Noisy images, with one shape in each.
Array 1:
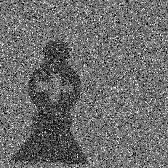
chess bishop
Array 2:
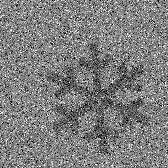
snowflake
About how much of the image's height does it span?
two thirds
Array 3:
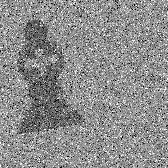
chess bishop
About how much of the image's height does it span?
two thirds
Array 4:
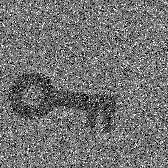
key
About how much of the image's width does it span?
two thirds
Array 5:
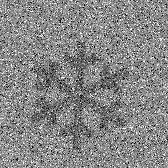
snowflake
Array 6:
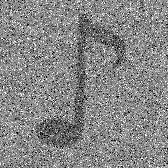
musical note
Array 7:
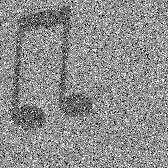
pair of musical notes
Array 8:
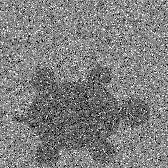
turtle
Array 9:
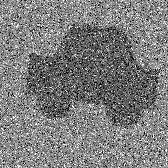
car
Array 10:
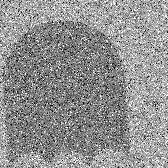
ghost
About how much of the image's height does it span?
nearly all
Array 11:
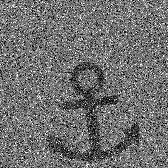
anchor
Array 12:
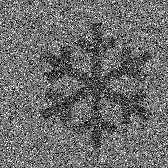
snowflake
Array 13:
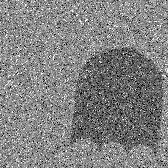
ghost
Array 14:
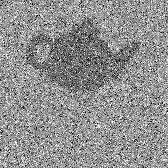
teapot
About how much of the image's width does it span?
two thirds
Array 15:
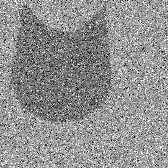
cat's head
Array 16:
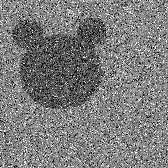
bear's head
